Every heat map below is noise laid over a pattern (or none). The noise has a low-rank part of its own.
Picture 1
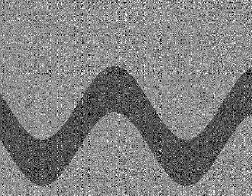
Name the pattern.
a wavy band
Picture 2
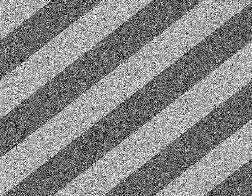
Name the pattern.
diagonal stripes
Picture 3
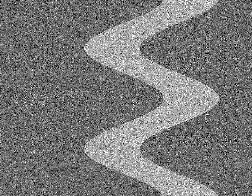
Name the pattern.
a wavy band
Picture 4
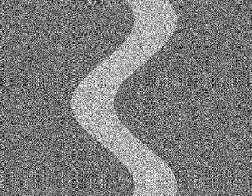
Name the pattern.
a wavy band
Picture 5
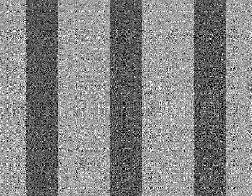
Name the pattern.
vertical stripes
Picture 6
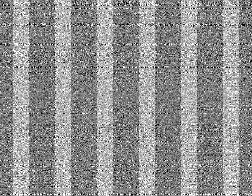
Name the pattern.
vertical stripes
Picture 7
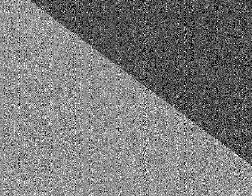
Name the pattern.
a sharp edge
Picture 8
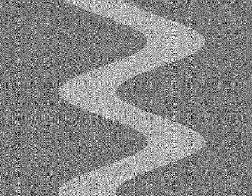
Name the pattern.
a wavy band
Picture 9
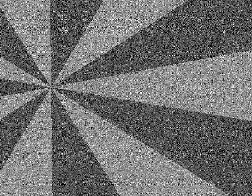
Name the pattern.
spokes from one point
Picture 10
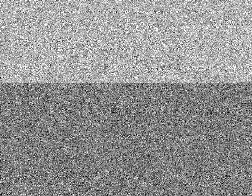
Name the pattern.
a sharp edge
